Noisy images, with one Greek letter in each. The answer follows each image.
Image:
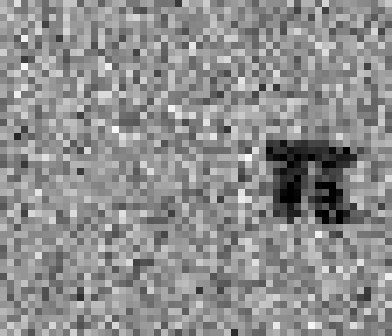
pi
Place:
middle right
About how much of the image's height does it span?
a quarter
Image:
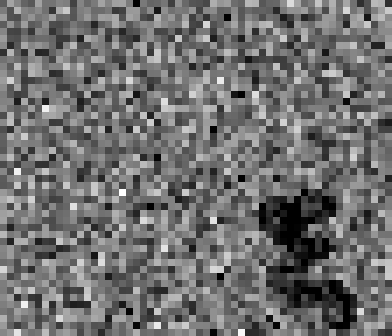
xi
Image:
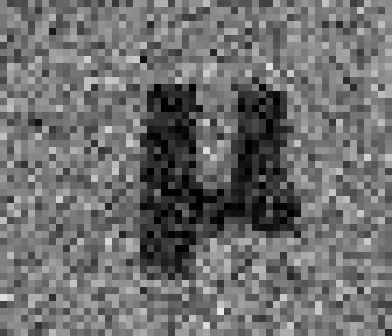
mu
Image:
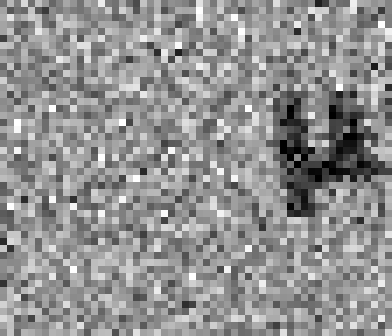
mu
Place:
middle right
